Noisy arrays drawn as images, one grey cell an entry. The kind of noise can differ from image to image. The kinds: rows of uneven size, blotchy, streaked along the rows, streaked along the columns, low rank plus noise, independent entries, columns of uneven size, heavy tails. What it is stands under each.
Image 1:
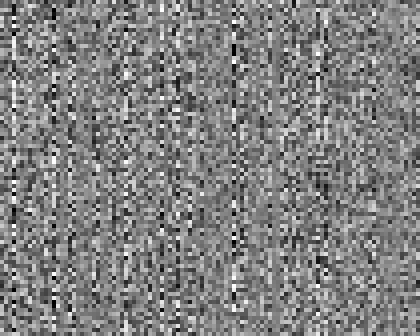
columns of uneven size
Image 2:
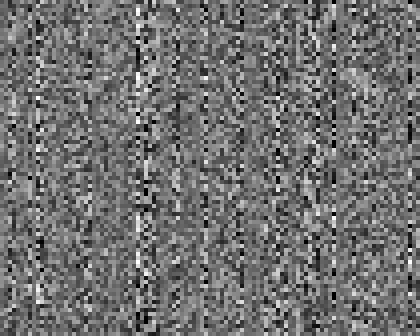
columns of uneven size
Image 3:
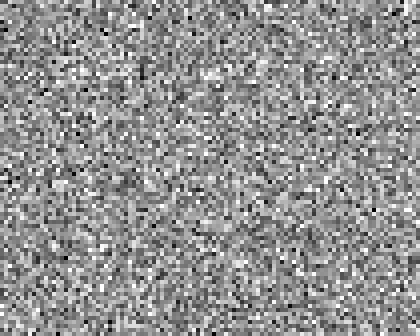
independent entries
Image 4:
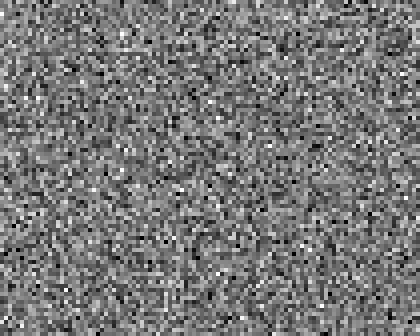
independent entries
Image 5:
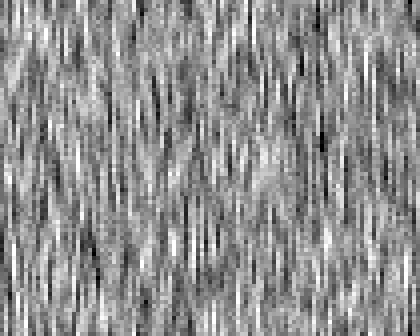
streaked along the columns
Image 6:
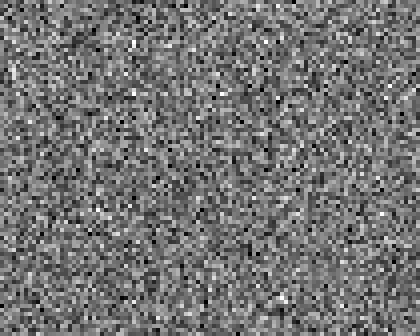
independent entries
